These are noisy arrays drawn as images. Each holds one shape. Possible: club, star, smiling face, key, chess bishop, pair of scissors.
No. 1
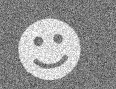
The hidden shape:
smiling face
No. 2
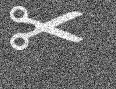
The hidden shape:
pair of scissors
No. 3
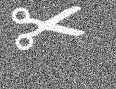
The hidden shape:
pair of scissors
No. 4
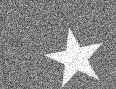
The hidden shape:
star
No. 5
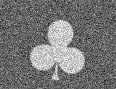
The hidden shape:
club
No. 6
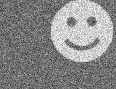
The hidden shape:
smiling face
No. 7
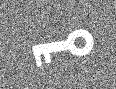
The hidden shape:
key
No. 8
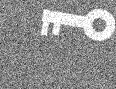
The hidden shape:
key
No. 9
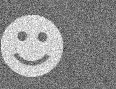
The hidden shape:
smiling face
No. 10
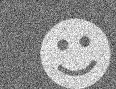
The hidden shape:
smiling face
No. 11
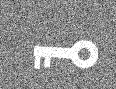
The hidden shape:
key
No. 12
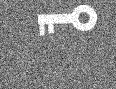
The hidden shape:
key
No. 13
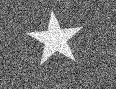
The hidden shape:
star
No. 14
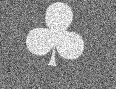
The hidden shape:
club
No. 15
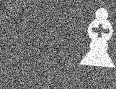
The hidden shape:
chess bishop
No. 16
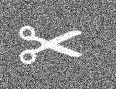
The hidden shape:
pair of scissors
